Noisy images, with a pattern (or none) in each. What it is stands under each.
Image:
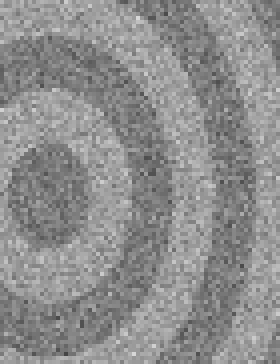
rings round one point
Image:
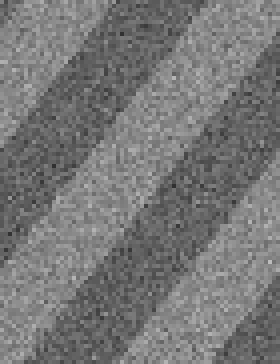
diagonal stripes
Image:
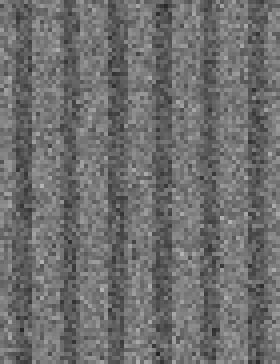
vertical stripes
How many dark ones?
6
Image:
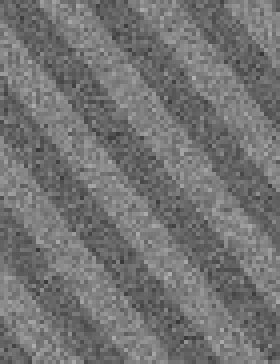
diagonal stripes
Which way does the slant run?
top left to bottom right
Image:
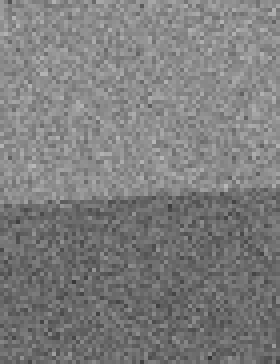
a sharp edge
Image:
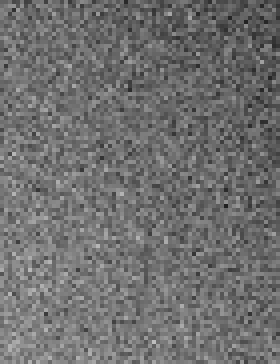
a smooth slope
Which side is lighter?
bottom left
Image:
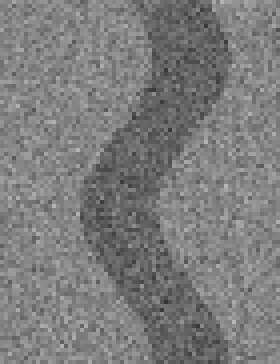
a wavy band
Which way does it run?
top to bottom
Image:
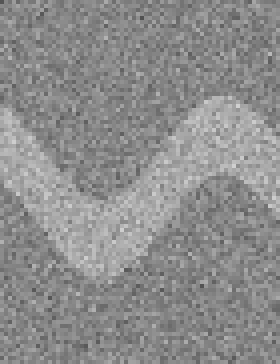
a wavy band
